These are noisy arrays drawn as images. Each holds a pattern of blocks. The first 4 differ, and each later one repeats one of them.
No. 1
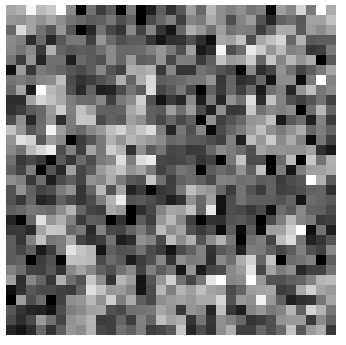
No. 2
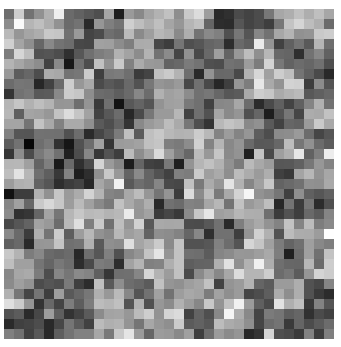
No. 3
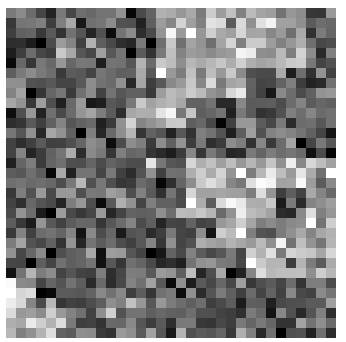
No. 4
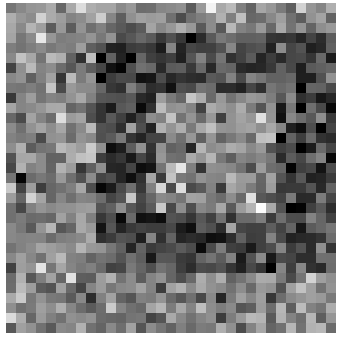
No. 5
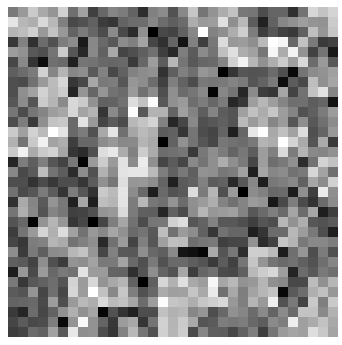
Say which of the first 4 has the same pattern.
1
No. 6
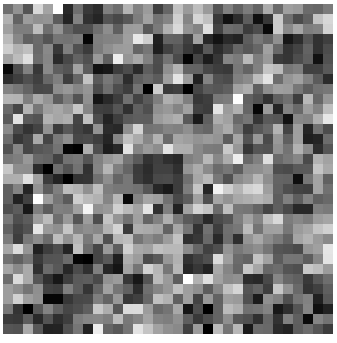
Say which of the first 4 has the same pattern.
2
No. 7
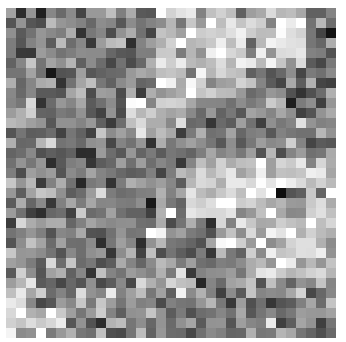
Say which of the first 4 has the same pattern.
3
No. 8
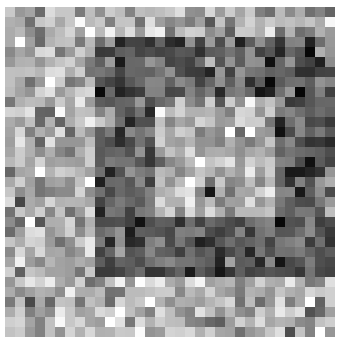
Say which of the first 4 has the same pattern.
4
